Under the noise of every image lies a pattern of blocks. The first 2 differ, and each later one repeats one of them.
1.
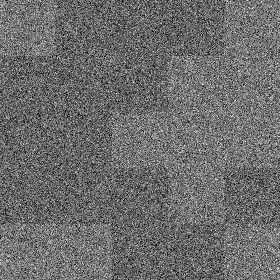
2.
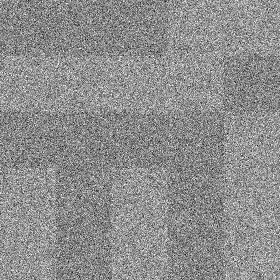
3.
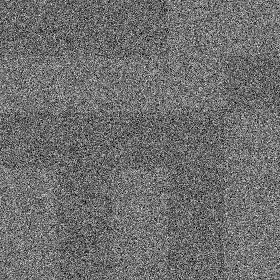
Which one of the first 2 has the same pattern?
2
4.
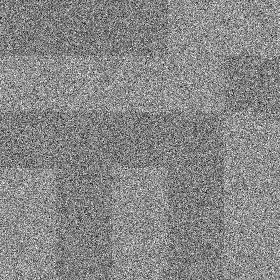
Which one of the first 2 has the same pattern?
2
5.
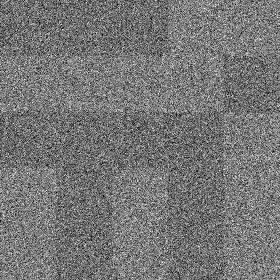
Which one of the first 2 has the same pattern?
2
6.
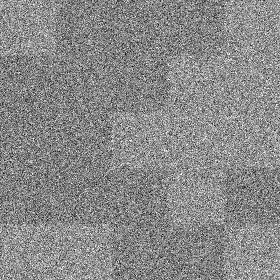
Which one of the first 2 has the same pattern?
1
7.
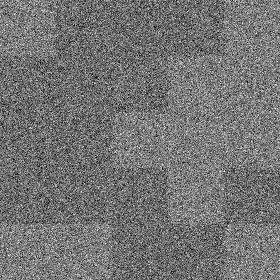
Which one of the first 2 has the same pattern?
1
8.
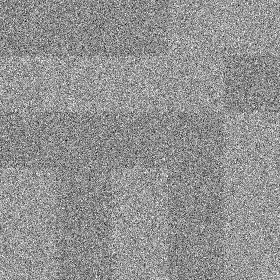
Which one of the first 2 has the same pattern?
2
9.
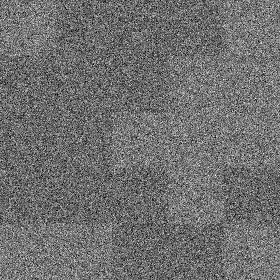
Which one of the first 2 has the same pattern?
1
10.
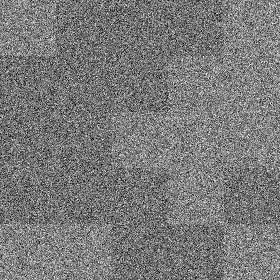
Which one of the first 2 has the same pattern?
1
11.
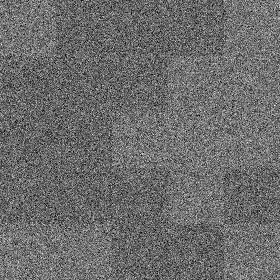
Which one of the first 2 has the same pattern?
1
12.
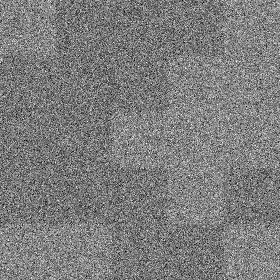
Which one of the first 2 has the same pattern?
1
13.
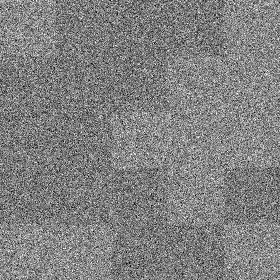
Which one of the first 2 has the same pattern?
1
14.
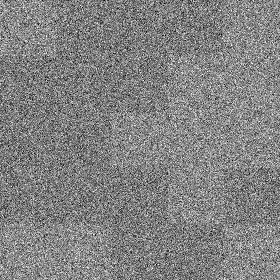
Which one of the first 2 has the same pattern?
1
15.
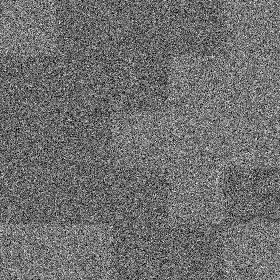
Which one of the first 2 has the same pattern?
1
